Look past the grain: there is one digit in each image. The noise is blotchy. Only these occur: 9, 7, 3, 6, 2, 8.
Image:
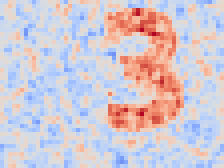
red 3
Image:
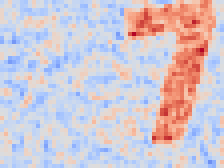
red 7
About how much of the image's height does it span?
nearly all
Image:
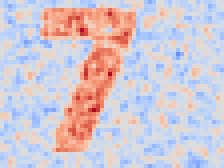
red 7
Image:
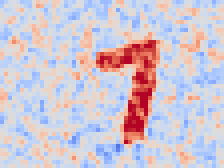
red 7
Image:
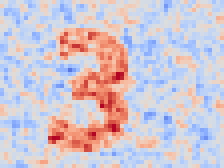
red 3
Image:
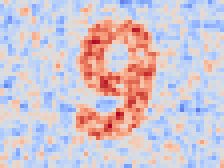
red 9
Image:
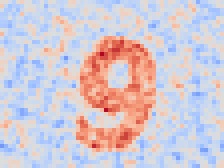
red 9
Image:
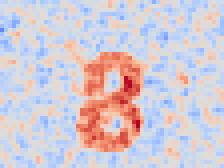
red 8
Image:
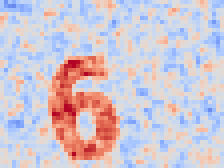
red 6
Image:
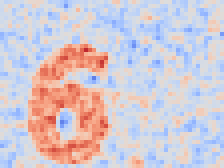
red 6
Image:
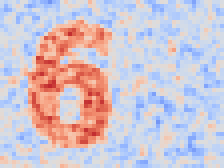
red 6
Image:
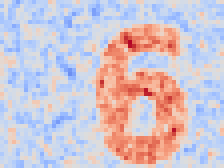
red 6
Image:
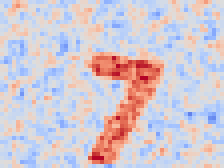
red 7
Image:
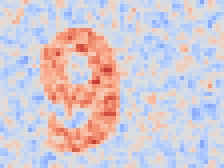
red 9
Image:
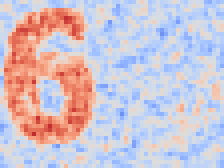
red 6
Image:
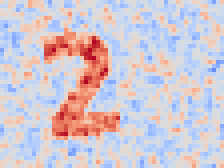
red 2
